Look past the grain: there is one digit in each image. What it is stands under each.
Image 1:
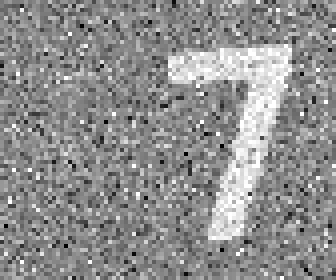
7
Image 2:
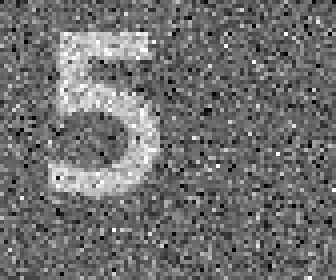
5
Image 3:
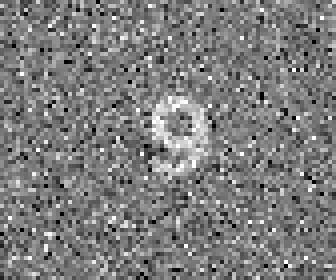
9
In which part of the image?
centre
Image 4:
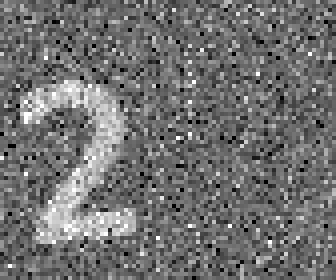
2
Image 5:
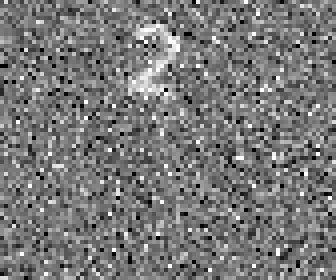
2
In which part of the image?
top middle
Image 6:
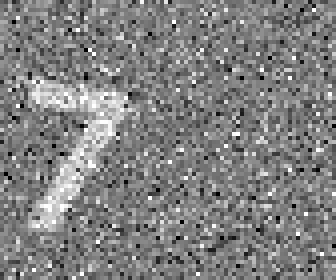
7
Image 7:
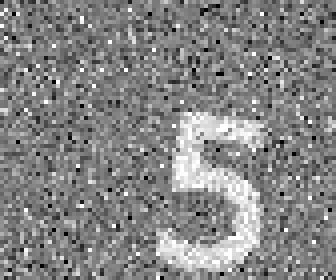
5
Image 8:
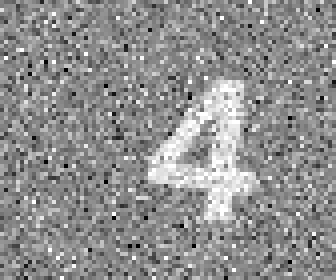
4
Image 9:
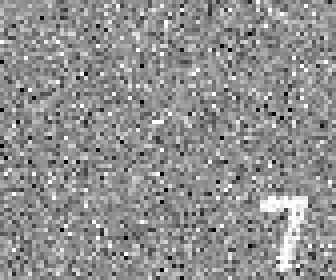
7
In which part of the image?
bottom right
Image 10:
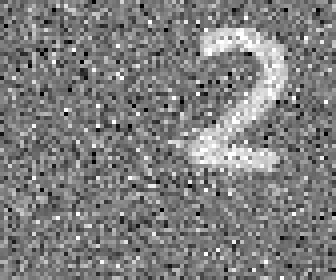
2
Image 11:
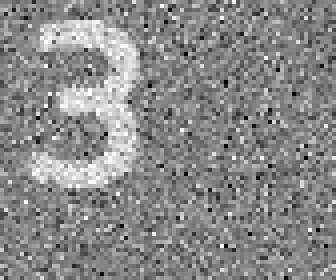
3
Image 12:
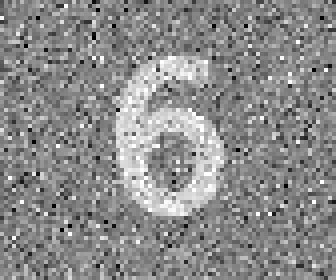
6
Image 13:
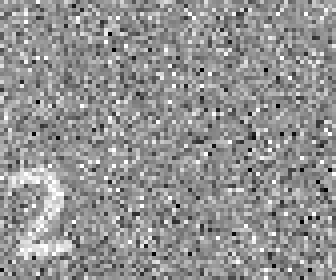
2
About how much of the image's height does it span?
a third
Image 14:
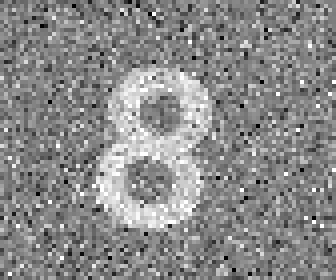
8
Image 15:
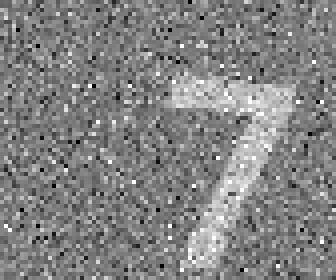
7
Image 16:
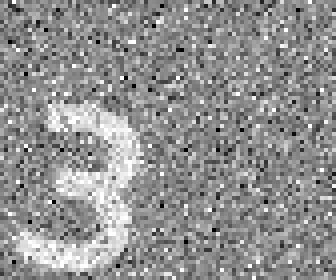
3
